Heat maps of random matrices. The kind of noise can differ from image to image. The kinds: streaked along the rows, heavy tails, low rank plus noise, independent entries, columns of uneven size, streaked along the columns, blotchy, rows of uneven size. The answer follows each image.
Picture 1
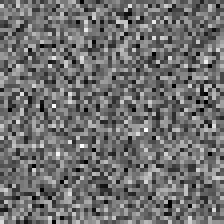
independent entries
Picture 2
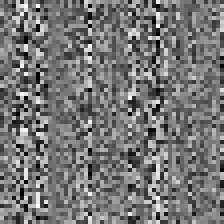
columns of uneven size
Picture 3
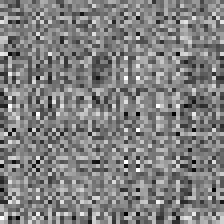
low rank plus noise
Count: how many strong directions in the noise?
two
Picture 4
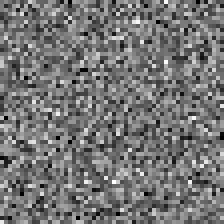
independent entries
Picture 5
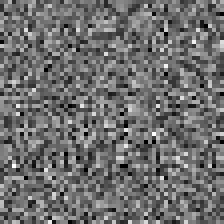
low rank plus noise
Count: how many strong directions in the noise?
five to eight
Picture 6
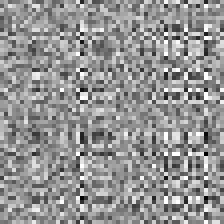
low rank plus noise
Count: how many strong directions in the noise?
one
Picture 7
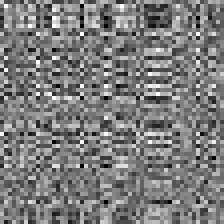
low rank plus noise
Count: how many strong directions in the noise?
one
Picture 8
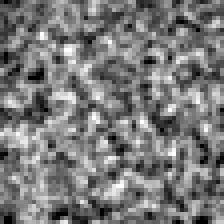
blotchy
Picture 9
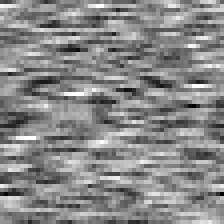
streaked along the rows
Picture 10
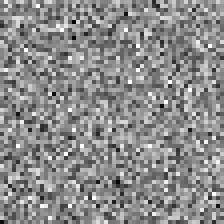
independent entries
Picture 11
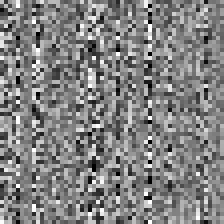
columns of uneven size
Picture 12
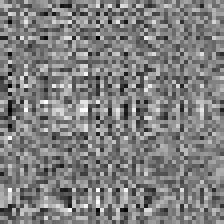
low rank plus noise
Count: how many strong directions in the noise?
two
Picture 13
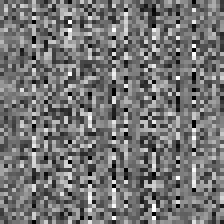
columns of uneven size
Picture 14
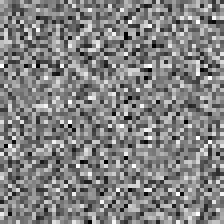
low rank plus noise
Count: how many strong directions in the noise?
five to eight
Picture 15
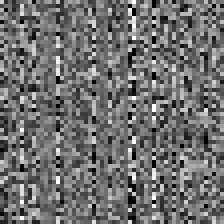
columns of uneven size
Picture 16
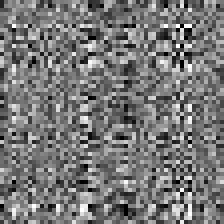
low rank plus noise
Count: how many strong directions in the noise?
two
